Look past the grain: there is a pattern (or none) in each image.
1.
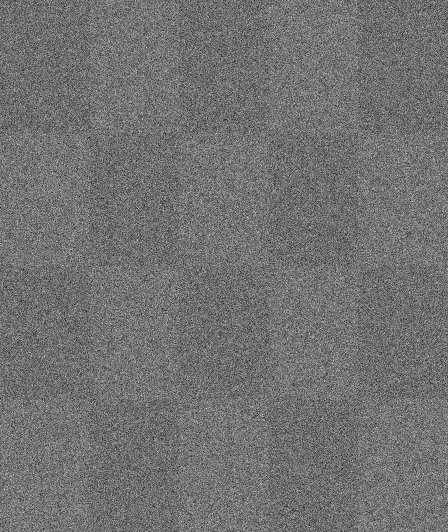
a checkerboard
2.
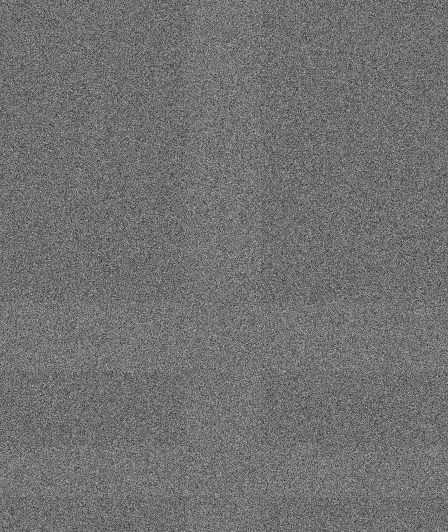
bands of rows crossing bands of columns
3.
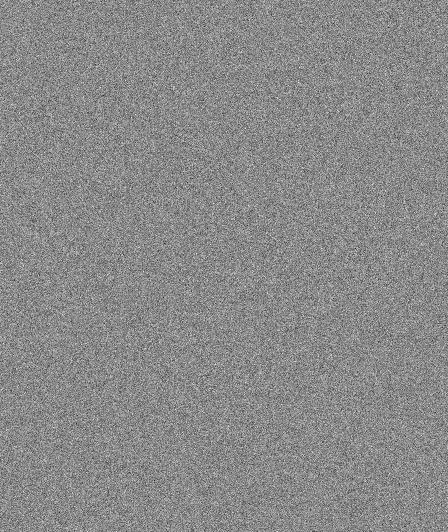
only noise
